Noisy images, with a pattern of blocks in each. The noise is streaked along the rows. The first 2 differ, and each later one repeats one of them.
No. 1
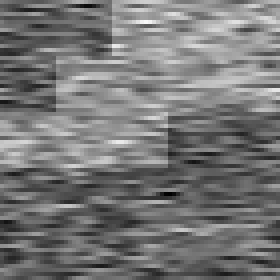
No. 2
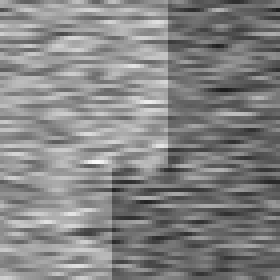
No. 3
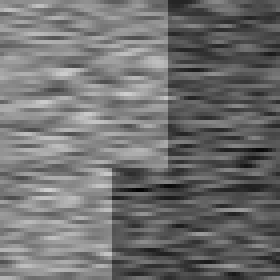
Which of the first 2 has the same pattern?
2
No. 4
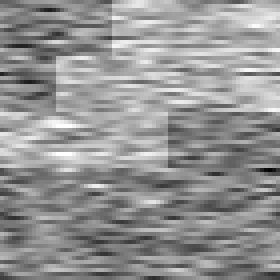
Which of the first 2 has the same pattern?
1
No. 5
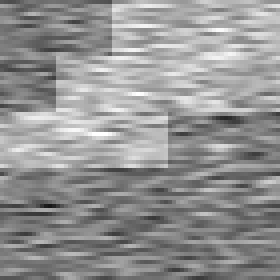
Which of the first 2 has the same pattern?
1
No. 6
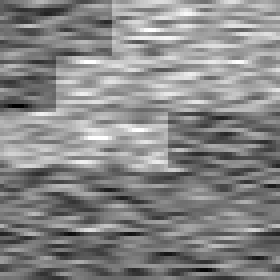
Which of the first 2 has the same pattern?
1
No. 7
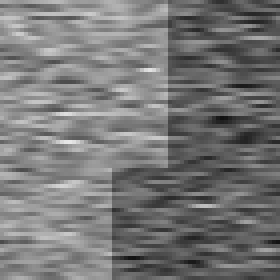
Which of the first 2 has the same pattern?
2
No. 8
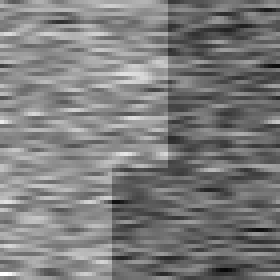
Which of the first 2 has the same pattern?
2
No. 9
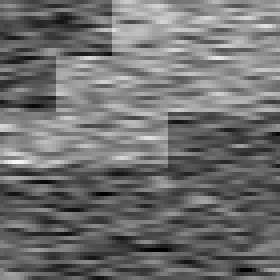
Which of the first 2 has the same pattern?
1
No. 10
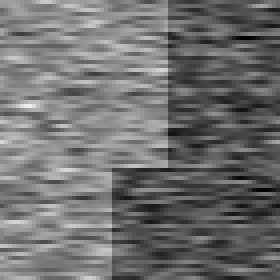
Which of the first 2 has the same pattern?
2
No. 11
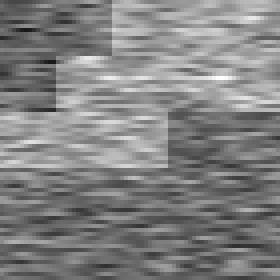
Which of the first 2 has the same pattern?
1
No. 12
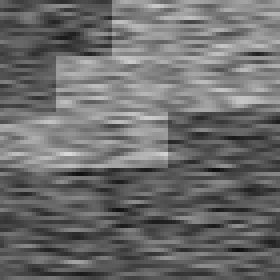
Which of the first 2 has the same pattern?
1
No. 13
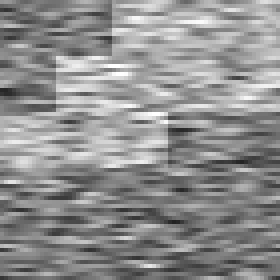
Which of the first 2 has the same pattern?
1
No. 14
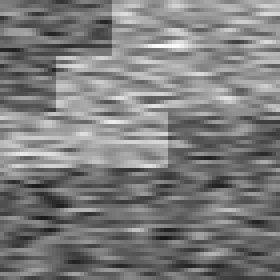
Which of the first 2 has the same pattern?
1
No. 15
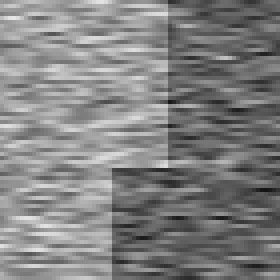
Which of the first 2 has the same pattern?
2
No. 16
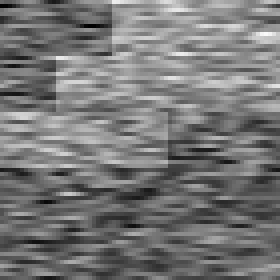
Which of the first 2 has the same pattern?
1
